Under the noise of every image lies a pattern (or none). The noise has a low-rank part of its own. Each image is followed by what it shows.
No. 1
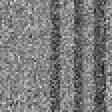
bands of columns
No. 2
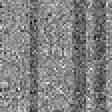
bands of columns
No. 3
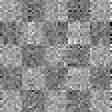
a checkerboard
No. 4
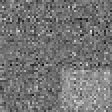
one block
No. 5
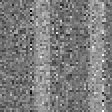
bands of columns
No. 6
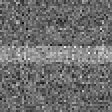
one band of rows
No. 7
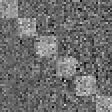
blocks along the diagonal
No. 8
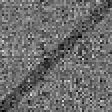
a diagonal band
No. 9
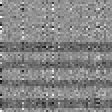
bands of rows
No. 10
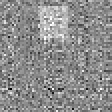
one block
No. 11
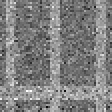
bands of rows crossing bands of columns
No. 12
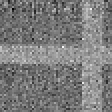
bands of rows crossing bands of columns
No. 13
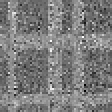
bands of rows crossing bands of columns
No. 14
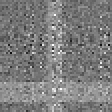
bands of rows crossing bands of columns
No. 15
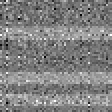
bands of rows
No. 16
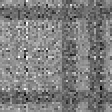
bands of rows crossing bands of columns
